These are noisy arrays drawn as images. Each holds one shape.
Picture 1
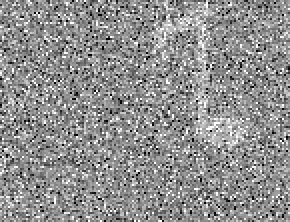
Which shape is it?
musical note
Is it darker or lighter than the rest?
lighter
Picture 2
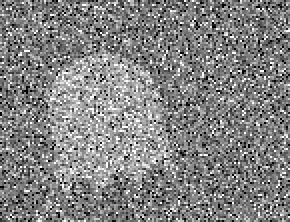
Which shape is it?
ghost
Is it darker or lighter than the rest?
lighter
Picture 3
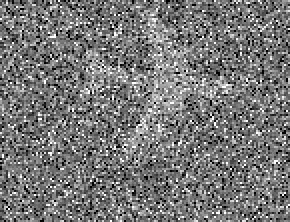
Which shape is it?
airplane
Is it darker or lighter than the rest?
lighter
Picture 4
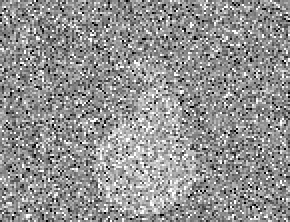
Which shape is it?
pear
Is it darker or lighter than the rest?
lighter
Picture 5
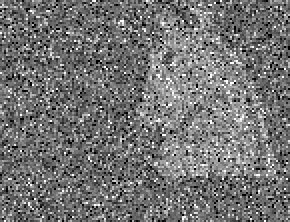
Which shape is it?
chess knight
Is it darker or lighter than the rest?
lighter
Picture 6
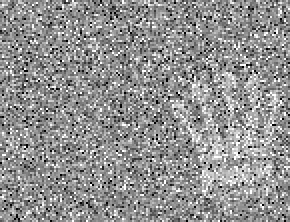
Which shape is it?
chess queen
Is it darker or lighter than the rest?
lighter
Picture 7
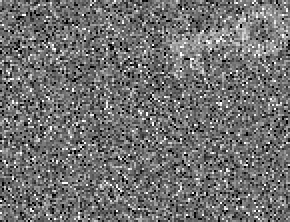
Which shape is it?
key
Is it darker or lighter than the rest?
lighter
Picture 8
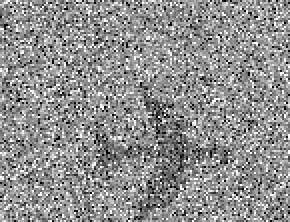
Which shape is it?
airplane
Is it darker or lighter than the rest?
darker
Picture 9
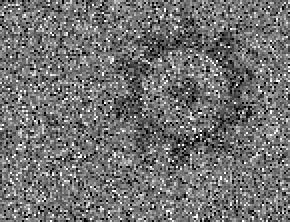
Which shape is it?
gear
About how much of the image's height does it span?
two thirds
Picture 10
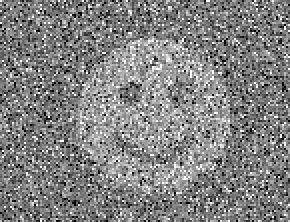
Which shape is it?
smiling face
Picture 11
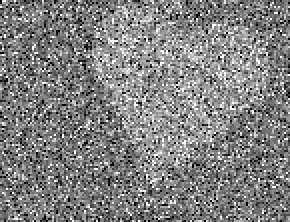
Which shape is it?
heart
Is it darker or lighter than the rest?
lighter
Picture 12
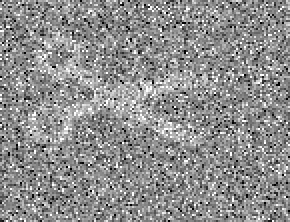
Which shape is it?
pair of scissors
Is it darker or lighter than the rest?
lighter
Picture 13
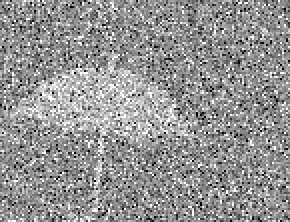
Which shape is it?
umbrella
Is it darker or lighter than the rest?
lighter
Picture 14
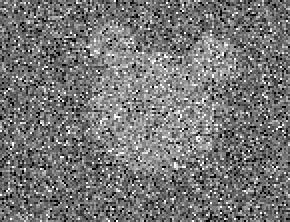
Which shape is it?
bear's head
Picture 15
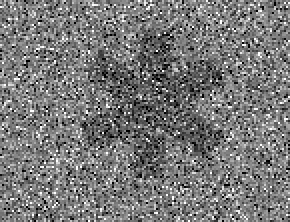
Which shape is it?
asterisk
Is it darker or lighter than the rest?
darker
